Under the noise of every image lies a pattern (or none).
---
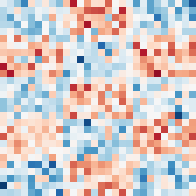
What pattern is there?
a checkerboard
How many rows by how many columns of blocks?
5 by 3
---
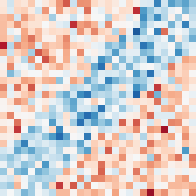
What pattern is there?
a diagonal band
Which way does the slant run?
bottom left to top right
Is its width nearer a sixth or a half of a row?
a half
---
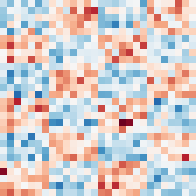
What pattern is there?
a checkerboard
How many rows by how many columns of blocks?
6 by 4
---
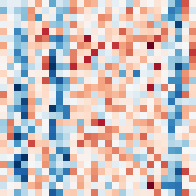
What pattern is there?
bands of columns
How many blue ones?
3
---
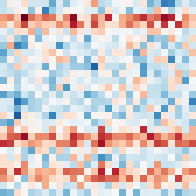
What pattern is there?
bands of rows
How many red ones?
3
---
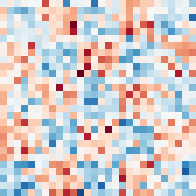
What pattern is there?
a checkerboard
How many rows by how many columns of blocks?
5 by 5
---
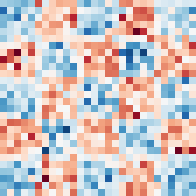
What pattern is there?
a checkerboard
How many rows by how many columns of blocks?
5 by 5
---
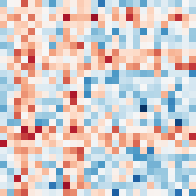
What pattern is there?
bands of rows crossing bands of columns
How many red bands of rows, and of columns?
3 and 2
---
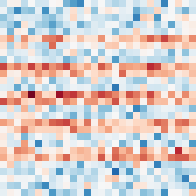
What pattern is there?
bands of rows
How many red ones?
5
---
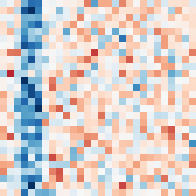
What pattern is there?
one band of columns
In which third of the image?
left
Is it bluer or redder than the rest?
bluer
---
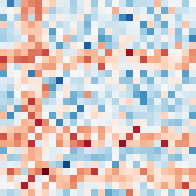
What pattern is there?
bands of rows crossing bands of columns
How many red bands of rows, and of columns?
3 and 1
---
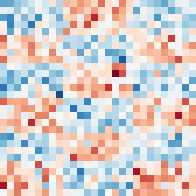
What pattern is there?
a checkerboard
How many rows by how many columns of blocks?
6 by 3
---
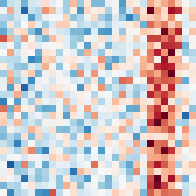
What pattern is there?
one band of columns
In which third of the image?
right
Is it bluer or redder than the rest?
redder
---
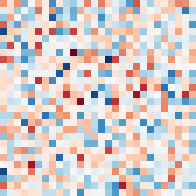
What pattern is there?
only noise
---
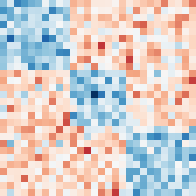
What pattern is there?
blocks along the diagonal
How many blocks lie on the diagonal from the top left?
3
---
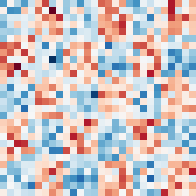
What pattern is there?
a checkerboard
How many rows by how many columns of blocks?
5 by 6
